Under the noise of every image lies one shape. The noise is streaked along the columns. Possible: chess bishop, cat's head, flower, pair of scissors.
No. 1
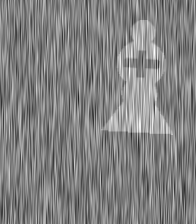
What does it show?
light chess bishop
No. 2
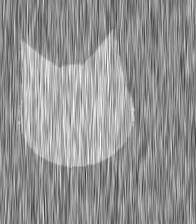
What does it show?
light cat's head
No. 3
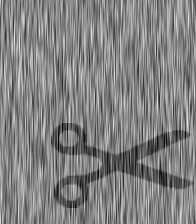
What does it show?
dark pair of scissors
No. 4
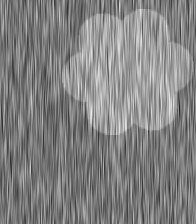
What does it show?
light flower
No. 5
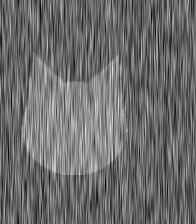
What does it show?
light cat's head
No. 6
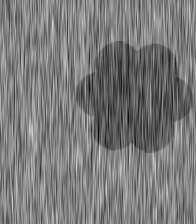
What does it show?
dark flower
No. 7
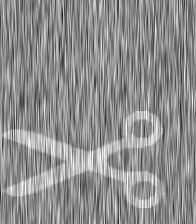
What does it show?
light pair of scissors
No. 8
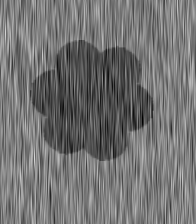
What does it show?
dark flower
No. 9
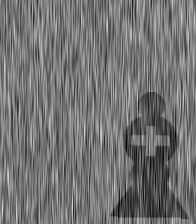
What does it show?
dark chess bishop
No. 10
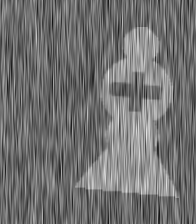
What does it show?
light chess bishop
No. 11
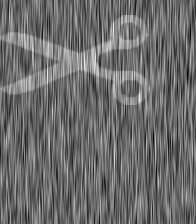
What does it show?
light pair of scissors
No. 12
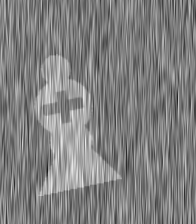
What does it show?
light chess bishop
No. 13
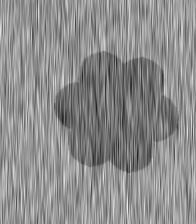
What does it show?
dark flower
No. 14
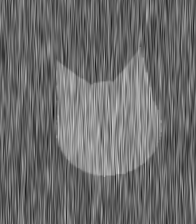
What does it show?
light cat's head
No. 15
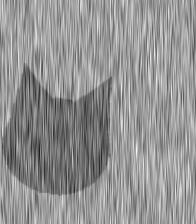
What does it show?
dark cat's head
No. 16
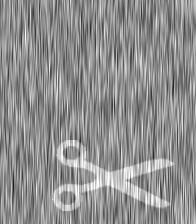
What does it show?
light pair of scissors
